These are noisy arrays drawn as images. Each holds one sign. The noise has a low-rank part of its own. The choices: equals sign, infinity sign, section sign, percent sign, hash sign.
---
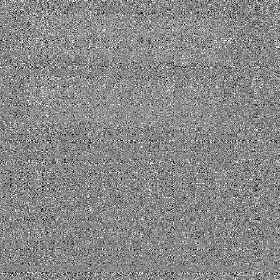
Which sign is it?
equals sign
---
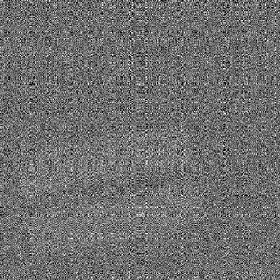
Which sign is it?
equals sign
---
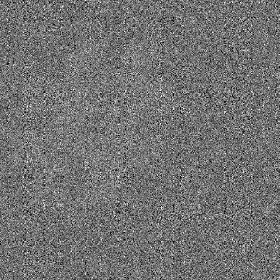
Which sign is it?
hash sign
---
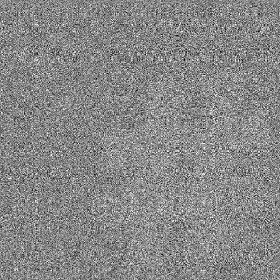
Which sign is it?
hash sign
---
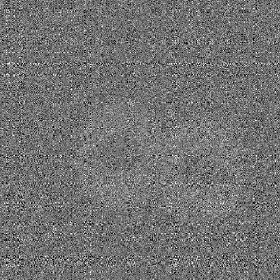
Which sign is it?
infinity sign
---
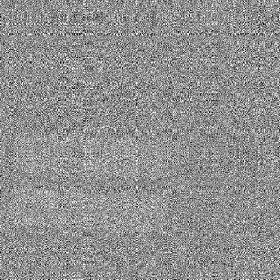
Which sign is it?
equals sign
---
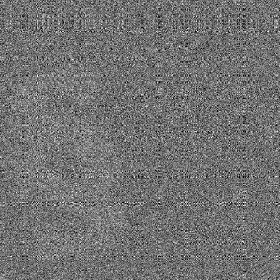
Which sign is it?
section sign
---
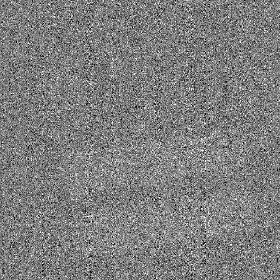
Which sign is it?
equals sign
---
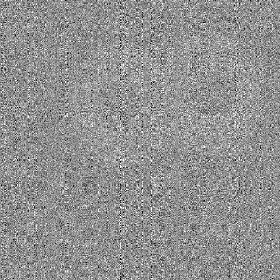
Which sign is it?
infinity sign
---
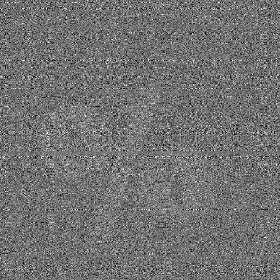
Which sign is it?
percent sign
